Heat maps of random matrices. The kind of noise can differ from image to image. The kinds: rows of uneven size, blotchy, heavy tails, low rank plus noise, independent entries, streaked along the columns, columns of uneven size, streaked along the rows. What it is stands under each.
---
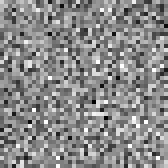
independent entries
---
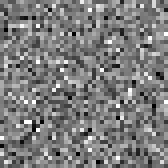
heavy tails
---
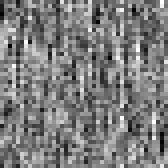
streaked along the columns
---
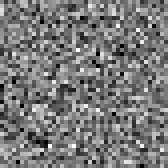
independent entries
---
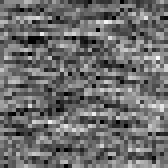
streaked along the rows
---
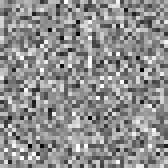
independent entries
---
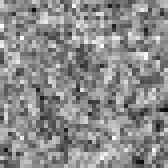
blotchy
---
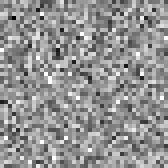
independent entries
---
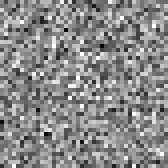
independent entries
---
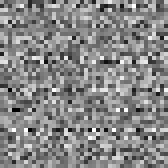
rows of uneven size
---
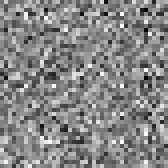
low rank plus noise
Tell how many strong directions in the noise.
two
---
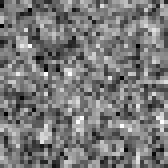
blotchy
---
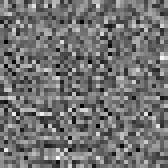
low rank plus noise
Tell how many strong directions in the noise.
three or four
